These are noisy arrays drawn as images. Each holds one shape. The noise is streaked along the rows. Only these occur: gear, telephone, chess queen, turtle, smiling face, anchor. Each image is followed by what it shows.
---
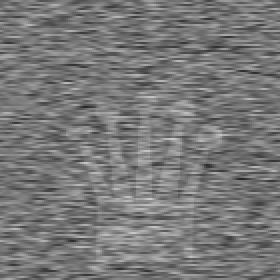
chess queen
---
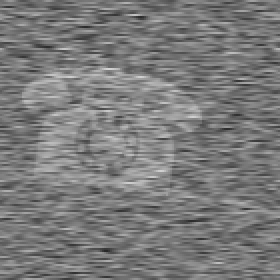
telephone
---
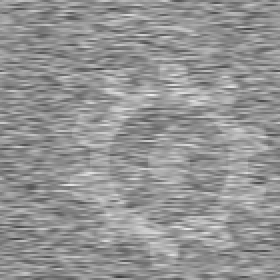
gear
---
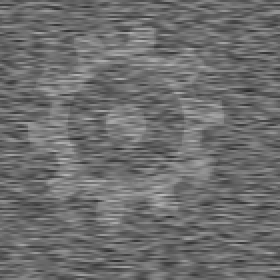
gear
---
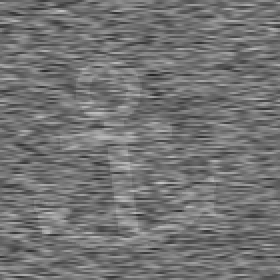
anchor
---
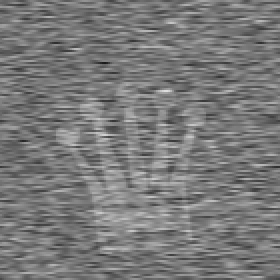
chess queen
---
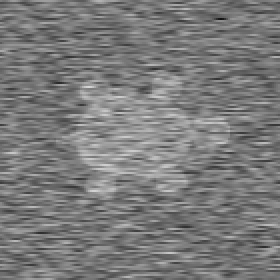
turtle
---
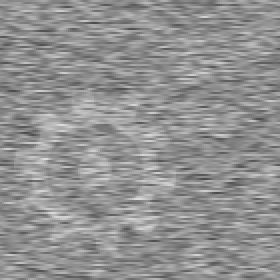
gear
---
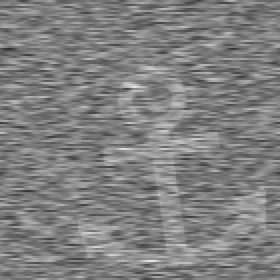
anchor
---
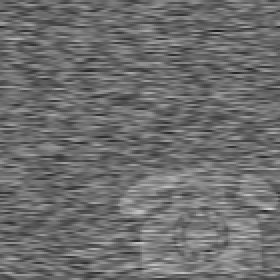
telephone
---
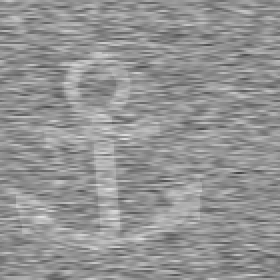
anchor
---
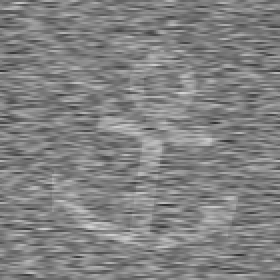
anchor
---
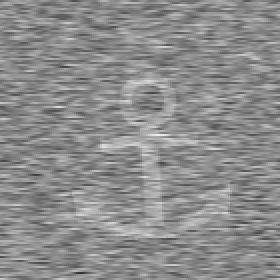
anchor
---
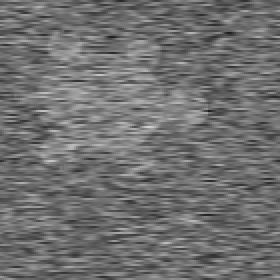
turtle
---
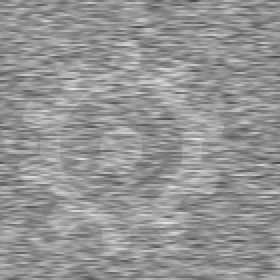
gear
